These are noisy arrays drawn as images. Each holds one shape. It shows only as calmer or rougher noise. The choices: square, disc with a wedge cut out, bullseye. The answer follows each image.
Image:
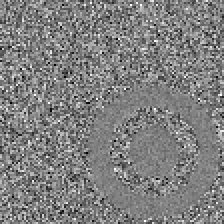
bullseye
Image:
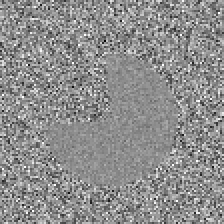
disc with a wedge cut out
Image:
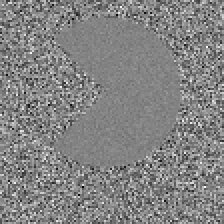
disc with a wedge cut out
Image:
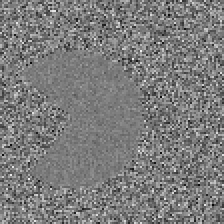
disc with a wedge cut out
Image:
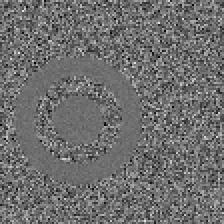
bullseye
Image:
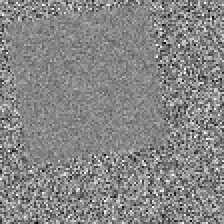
square
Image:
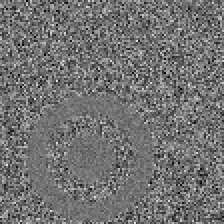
bullseye
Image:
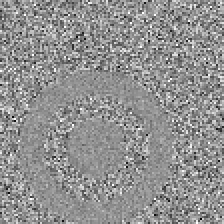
bullseye
